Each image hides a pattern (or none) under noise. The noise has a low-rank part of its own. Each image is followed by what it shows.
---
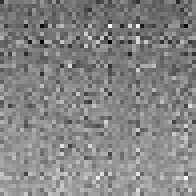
a smooth slope
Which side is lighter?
bottom
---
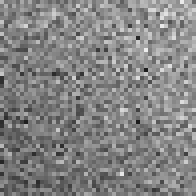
a smooth slope
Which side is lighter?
top right
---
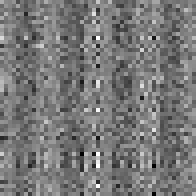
vertical stripes
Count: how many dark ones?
4
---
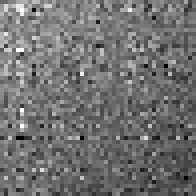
a smooth slope
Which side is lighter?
top left
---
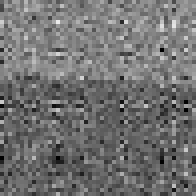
a sharp edge
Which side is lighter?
top
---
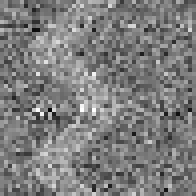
a wavy band
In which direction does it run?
top to bottom
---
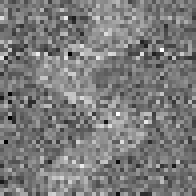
a wavy band
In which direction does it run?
top to bottom
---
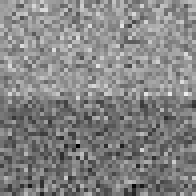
a sharp edge
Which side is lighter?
top
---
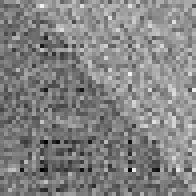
a sharp edge
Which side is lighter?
top right
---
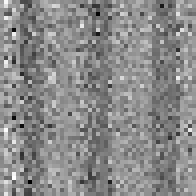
vertical stripes
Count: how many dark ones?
3
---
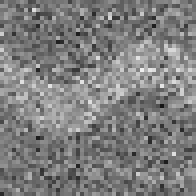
a wavy band
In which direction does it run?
left to right
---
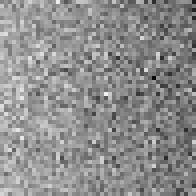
a smooth slope
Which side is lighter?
left
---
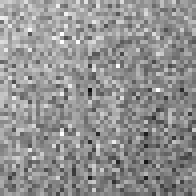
a smooth slope
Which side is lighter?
top left
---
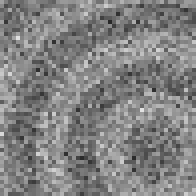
rings round one point
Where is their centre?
bottom right
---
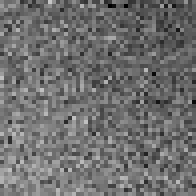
a smooth slope
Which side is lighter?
bottom left
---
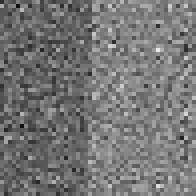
a sharp edge
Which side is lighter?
right
